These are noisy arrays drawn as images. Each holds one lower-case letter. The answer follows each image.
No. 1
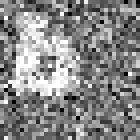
b
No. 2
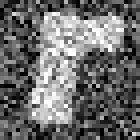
r
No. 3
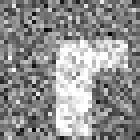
r
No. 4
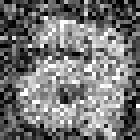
a
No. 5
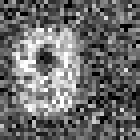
g
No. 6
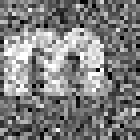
m
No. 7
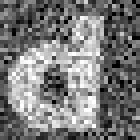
d
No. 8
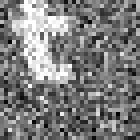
t
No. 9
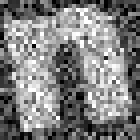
n
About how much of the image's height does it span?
nearly all
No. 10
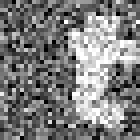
t
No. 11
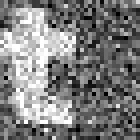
t
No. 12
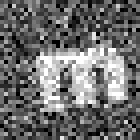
m
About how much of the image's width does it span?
two thirds
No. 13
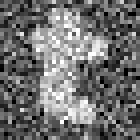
t
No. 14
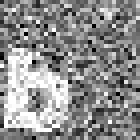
b
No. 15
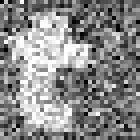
t
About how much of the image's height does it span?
nearly all
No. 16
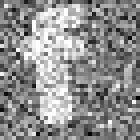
f
